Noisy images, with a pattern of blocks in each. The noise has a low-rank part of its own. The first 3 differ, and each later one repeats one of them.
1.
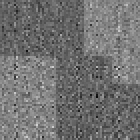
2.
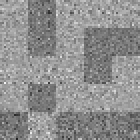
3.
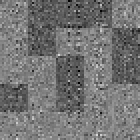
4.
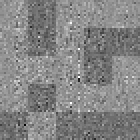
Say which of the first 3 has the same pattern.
2
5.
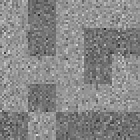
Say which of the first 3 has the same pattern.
2
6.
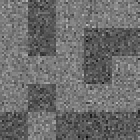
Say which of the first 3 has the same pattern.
2
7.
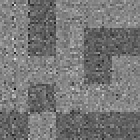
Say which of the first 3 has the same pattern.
2
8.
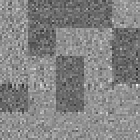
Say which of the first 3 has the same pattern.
3
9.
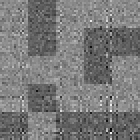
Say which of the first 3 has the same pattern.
2
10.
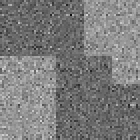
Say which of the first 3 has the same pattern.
1
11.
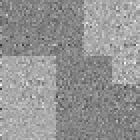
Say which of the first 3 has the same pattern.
1
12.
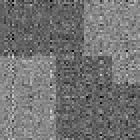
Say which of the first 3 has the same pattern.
1
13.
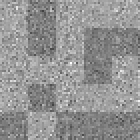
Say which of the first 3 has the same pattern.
2
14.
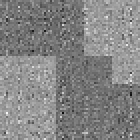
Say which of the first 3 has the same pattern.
1
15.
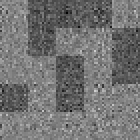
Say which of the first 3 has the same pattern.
3
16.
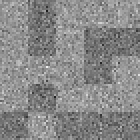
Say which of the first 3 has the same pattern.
2
